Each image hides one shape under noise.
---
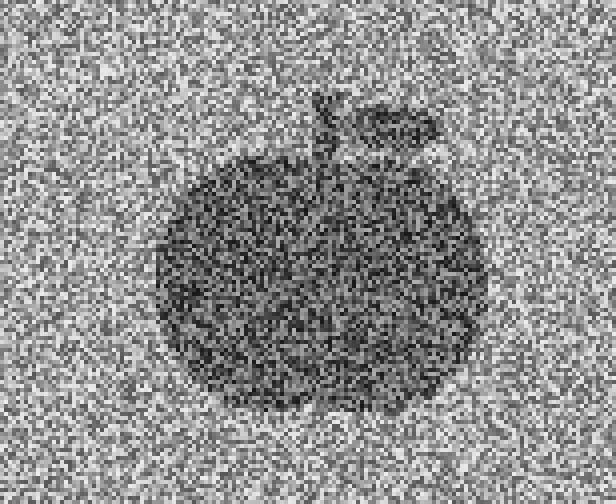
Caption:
dark apple
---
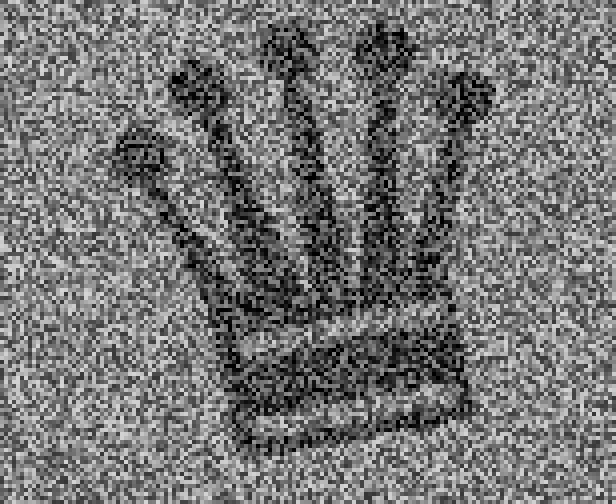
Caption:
dark chess queen
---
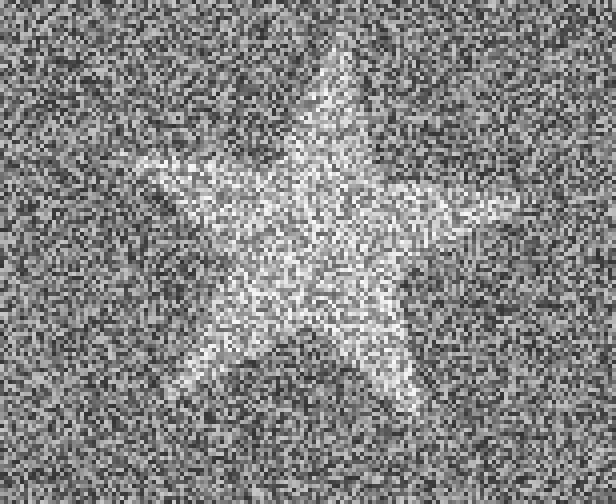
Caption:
light star
